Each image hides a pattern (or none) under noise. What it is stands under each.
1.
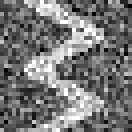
a wavy band
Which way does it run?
top to bottom
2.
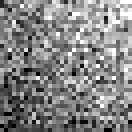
a smooth slope
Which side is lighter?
top right
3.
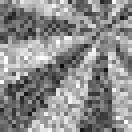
spokes from one point
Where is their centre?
top right
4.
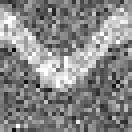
a wavy band
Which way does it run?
left to right
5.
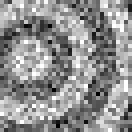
rings round one point
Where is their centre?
middle left
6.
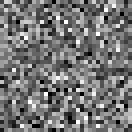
only noise
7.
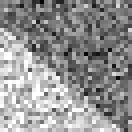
a sharp edge
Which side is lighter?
bottom left
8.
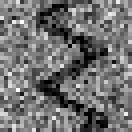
a wavy band
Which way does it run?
top to bottom
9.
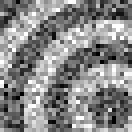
rings round one point
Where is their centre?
bottom right
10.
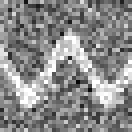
a wavy band
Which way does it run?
left to right
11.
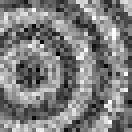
rings round one point
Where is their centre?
middle left
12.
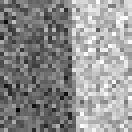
a sharp edge
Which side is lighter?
right
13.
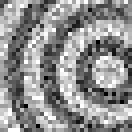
rings round one point
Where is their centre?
middle right
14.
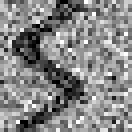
a wavy band
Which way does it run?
top to bottom
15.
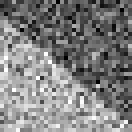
a sharp edge
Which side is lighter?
bottom left
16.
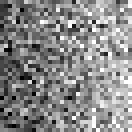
a smooth slope
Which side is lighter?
right
